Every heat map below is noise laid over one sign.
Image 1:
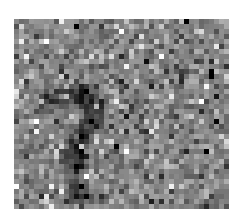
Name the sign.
question mark
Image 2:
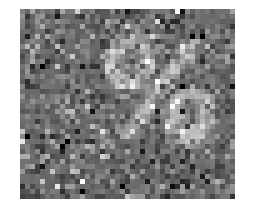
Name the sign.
percent sign
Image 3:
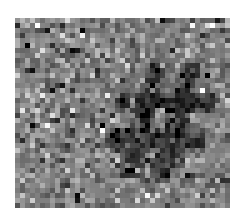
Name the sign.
hash sign
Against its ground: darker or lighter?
darker
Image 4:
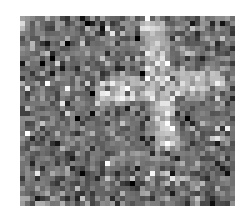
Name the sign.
plus sign
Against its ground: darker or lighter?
lighter
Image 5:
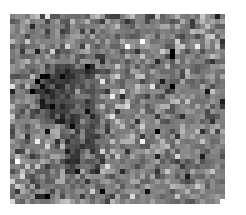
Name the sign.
pilcrow
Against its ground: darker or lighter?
darker
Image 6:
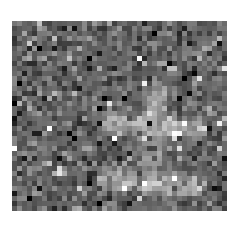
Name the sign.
plus-minus sign
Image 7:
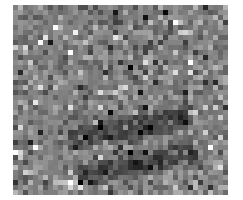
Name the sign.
equals sign
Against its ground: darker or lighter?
darker
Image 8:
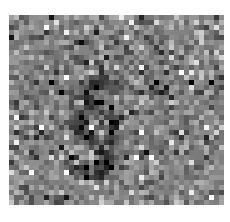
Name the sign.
section sign
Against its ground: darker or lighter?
darker
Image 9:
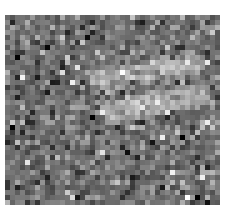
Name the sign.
equals sign
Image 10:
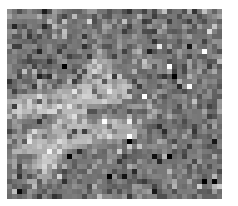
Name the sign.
not-equal sign
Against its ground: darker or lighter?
lighter
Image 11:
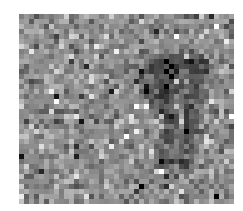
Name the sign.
pilcrow
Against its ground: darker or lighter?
darker
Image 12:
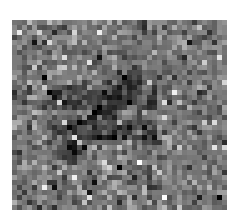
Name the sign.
not-equal sign
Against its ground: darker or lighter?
darker
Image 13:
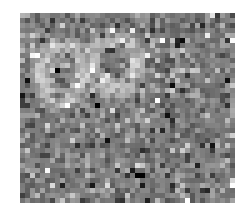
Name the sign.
infinity sign
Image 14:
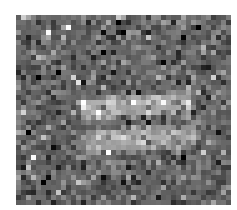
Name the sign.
equals sign
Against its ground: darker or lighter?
lighter
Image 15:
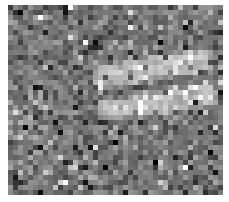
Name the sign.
equals sign
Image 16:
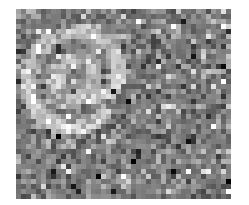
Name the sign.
at sign
